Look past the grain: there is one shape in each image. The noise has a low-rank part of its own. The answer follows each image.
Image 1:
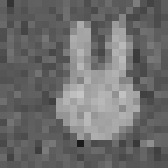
rabbit's head
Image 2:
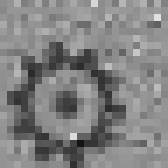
gear
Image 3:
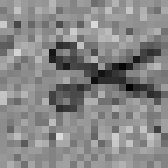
pair of scissors
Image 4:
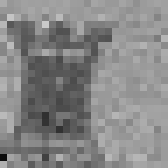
chess rook
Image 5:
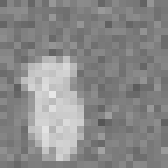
footprint
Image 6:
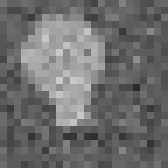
light bulb
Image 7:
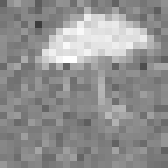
umbrella
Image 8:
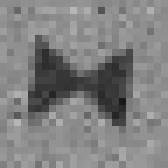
bow tie
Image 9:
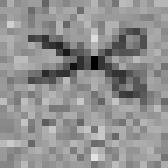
pair of scissors
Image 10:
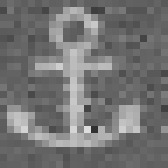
anchor
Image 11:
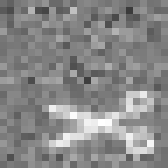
pair of scissors
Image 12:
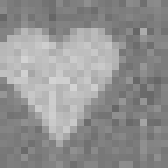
heart
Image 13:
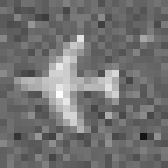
airplane
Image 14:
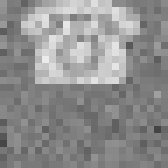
telephone
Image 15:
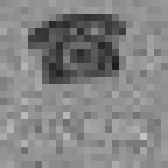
telephone
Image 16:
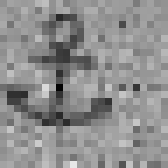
anchor
